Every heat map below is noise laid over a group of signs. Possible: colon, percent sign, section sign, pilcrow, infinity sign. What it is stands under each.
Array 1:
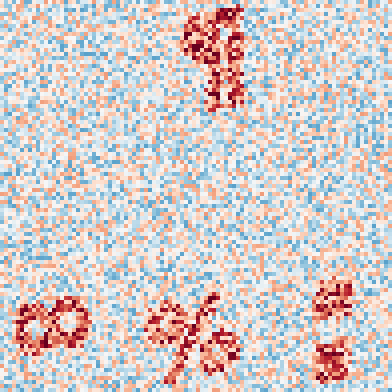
top middle: red pilcrow; bottom left: red infinity sign; bottom middle: red percent sign; bottom right: red colon
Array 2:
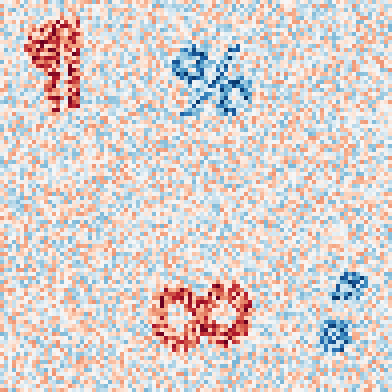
top left: red pilcrow; top middle: blue percent sign; bottom middle: red infinity sign; bottom right: blue colon
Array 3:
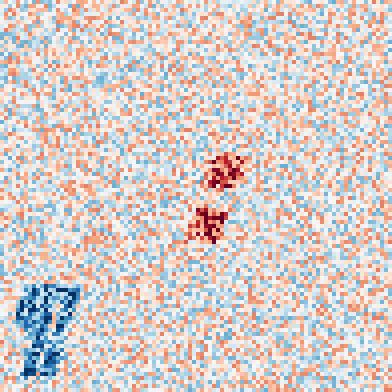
centre: red colon; bottom left: blue pilcrow
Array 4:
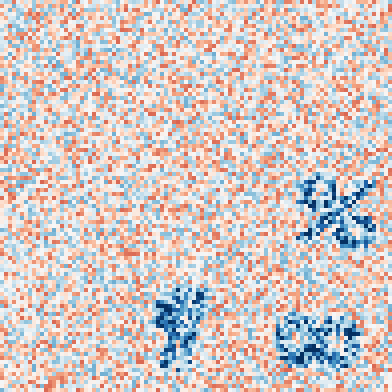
middle right: blue percent sign; bottom middle: blue pilcrow; bottom right: blue infinity sign
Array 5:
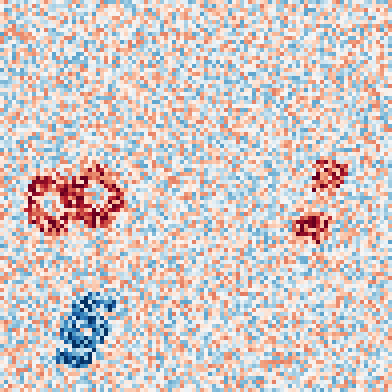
middle left: red infinity sign; middle right: red colon; bottom left: blue section sign
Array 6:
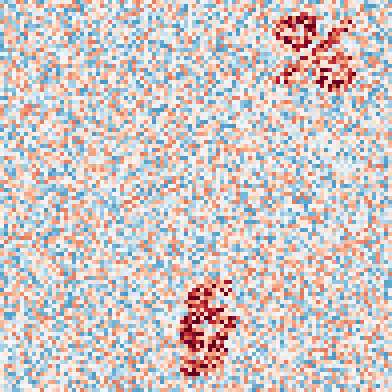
top right: red percent sign; bottom middle: red section sign
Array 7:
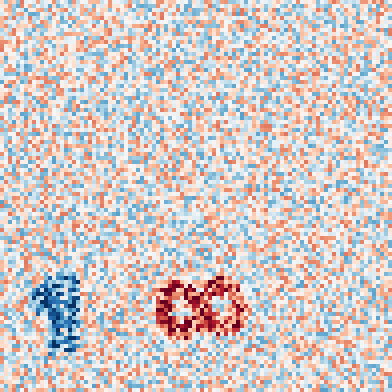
bottom left: blue pilcrow; bottom middle: red infinity sign
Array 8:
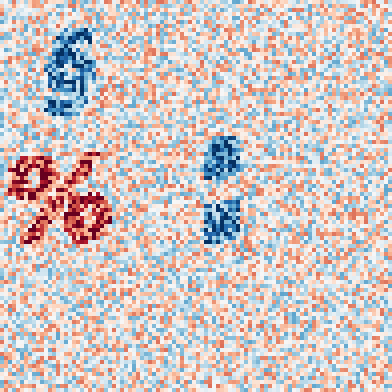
top left: blue section sign; middle left: red percent sign; centre: blue colon
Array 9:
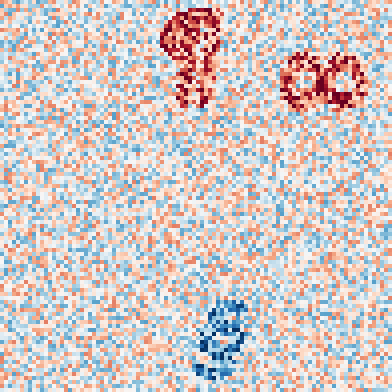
top middle: red pilcrow; top right: red infinity sign; bottom middle: blue section sign
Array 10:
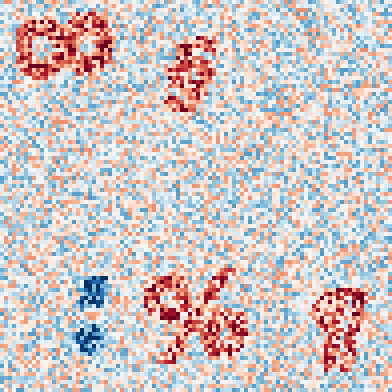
top left: red infinity sign; top middle: red section sign; bottom left: blue colon; bottom middle: red percent sign; bottom right: red pilcrow
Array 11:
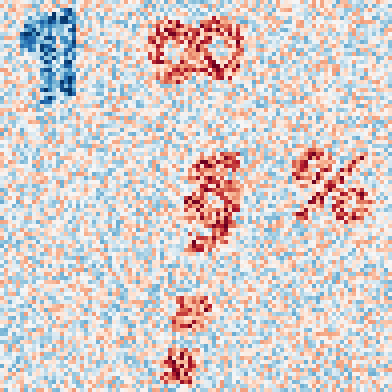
top left: blue pilcrow; top middle: red infinity sign; centre: red section sign; middle right: red percent sign; bottom middle: red colon
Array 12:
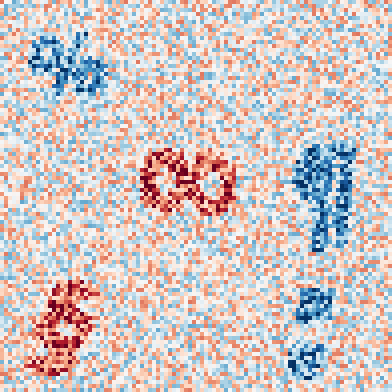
top left: blue percent sign; centre: red infinity sign; middle right: blue pilcrow; bottom left: red section sign; bottom right: blue colon
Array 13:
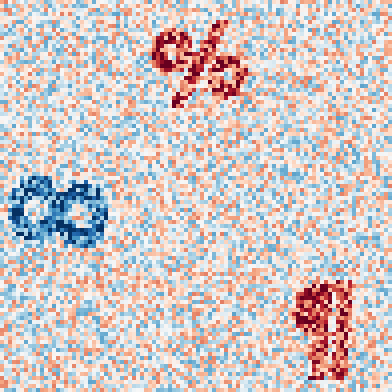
top middle: red percent sign; middle left: blue infinity sign; bottom right: red pilcrow
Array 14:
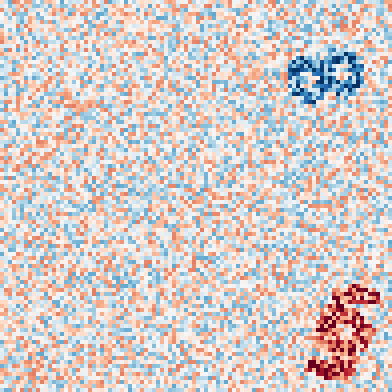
top right: blue infinity sign; bottom right: red section sign
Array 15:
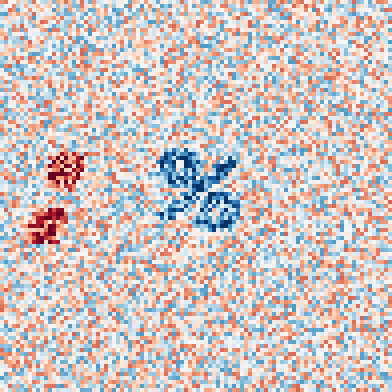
middle left: red colon; centre: blue percent sign
